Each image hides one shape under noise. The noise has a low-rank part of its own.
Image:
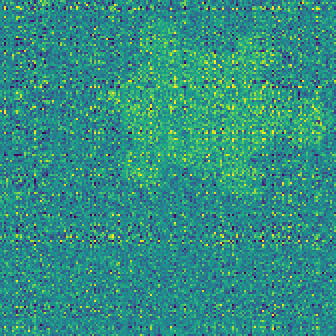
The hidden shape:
turtle
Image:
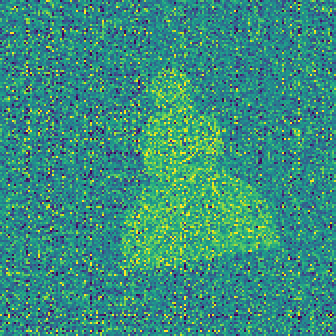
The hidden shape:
chess pawn
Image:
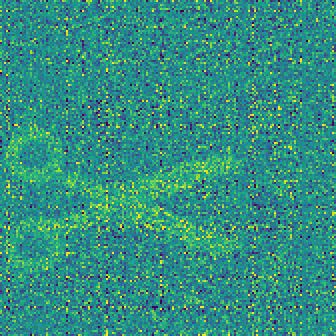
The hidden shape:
pair of scissors
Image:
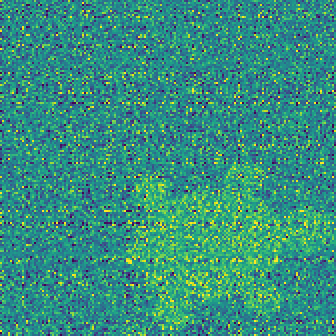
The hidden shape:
turtle
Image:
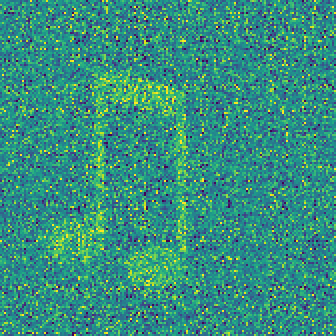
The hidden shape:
pair of musical notes
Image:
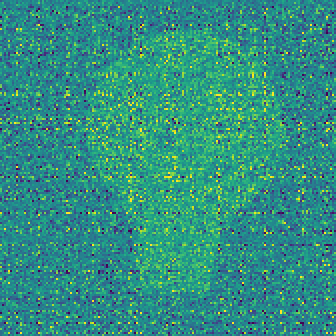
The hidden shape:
light bulb
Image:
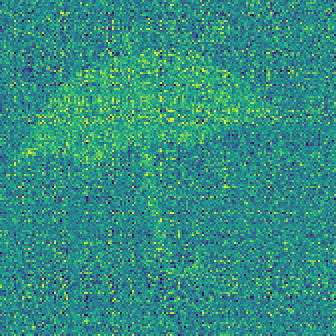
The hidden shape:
umbrella
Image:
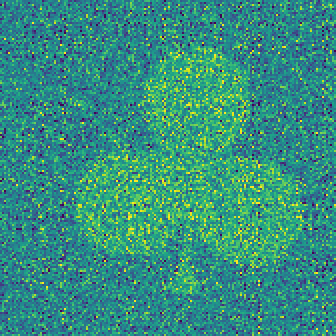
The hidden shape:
club
